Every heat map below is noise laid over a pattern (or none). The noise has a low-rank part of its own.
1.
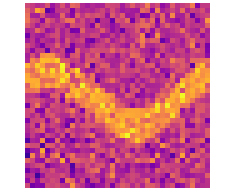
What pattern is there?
a wavy band
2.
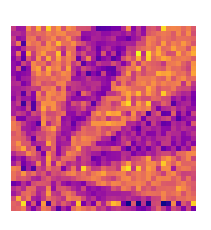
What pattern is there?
spokes from one point
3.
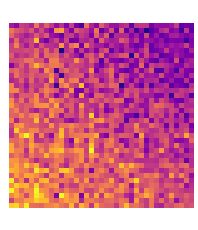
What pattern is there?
a smooth slope
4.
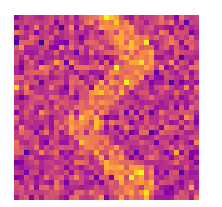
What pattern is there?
a wavy band
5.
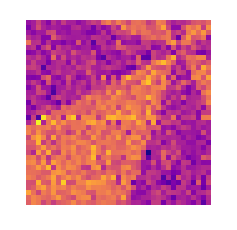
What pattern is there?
spokes from one point
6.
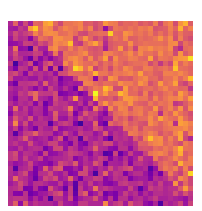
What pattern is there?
a sharp edge
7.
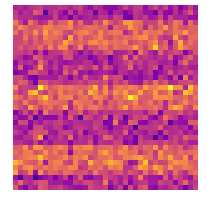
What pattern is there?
horizontal stripes
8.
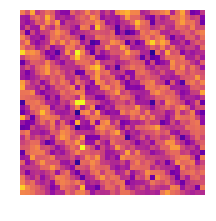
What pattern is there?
diagonal stripes
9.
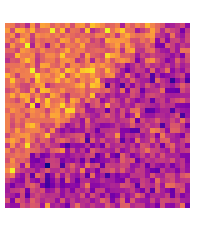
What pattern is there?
a sharp edge
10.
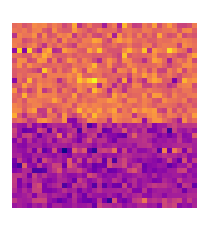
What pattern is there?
a sharp edge
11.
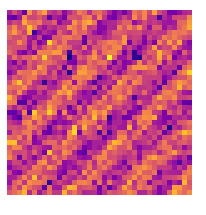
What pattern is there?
diagonal stripes
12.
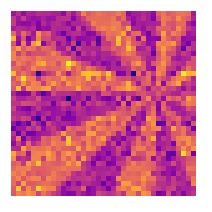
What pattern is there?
spokes from one point
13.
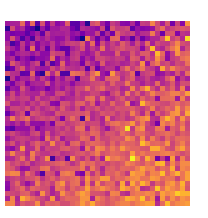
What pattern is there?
a smooth slope
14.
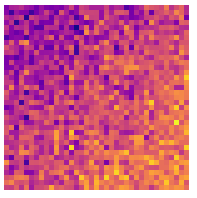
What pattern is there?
a smooth slope
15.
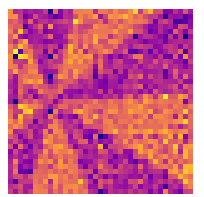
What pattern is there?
spokes from one point
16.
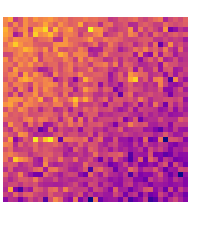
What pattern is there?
a smooth slope
